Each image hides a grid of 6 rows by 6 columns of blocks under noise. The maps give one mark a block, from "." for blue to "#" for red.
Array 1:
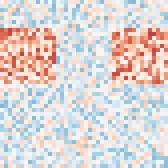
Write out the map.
......
##..##
##..##
......
......
......
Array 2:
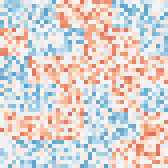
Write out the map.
..##..
#..##.
.#####
..#.#.
###..#
....##
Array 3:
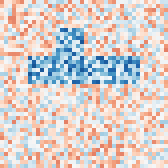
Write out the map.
######
##.###
#....#
######
######
######
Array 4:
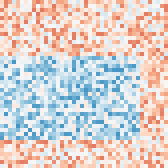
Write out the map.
######
######
.....#
.....#
.....#
######
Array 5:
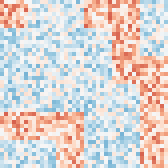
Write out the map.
#..##.
....#.
....##
.....#
###..#
..#..#
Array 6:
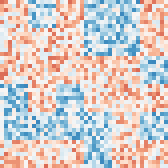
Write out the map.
#.#..#
###..#
#####.
.#.###
....#.
###.##
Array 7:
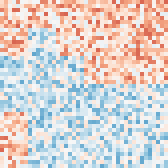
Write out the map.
######
#.####
...###
......
#.....
#.....
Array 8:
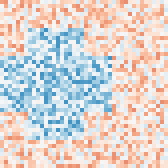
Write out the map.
######
#..###
....##
....##
#..###
######
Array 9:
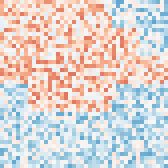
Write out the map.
####..
#####.
######
.###..
......
......
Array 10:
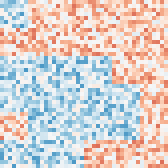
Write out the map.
.#####
######
....##
.....#
#....#
...###
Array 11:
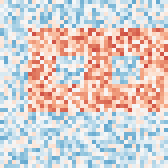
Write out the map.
......
.#####
.#.#.#
.#####
......
......
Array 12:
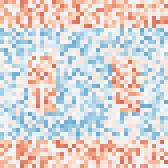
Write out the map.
######
......
.#..#.
.#..#.
......
######
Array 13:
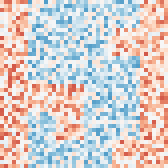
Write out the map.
#....#
#...##
#....#
###..#
#.#..#
#...##
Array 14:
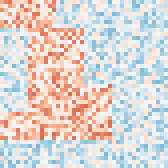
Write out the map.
##....
.##...
.##...
.###..
####..
......
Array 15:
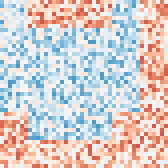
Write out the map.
.###.#
.....#
.....#
.....#
#...##
######
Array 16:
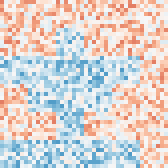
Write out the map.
######
##.###
.....#
#...##
##.###
.....#
